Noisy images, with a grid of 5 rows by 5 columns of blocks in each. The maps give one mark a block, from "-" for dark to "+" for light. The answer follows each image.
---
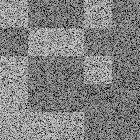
+ - - + -
- + + - -
+ - - + -
+ - - - -
+ + + - -
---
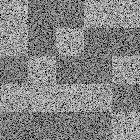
+ - - + +
+ - + - -
- + - - +
+ + + + -
- - - - +
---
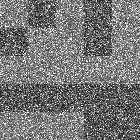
+ - + - +
- + + - +
+ + + + +
- - - - -
+ + + - -
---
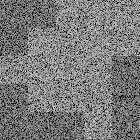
- - + + +
- + + + +
+ + + + -
- + + + -
- - - + -
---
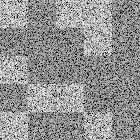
+ - + + -
- - - + -
+ - - - -
- + + - -
+ - - + -
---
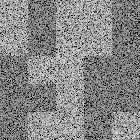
+ - + + -
+ - + + -
- + + - -
- - + - -
- + + - +
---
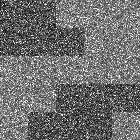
- - + + +
- - - + +
+ + + + +
+ + - - -
+ - - - +
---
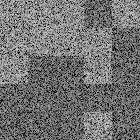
+ + + - +
+ + + + -
+ - - + -
- - - - -
- - - + -
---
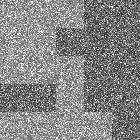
+ + + - -
+ + - - -
+ + + - -
- - + - -
+ + + + -
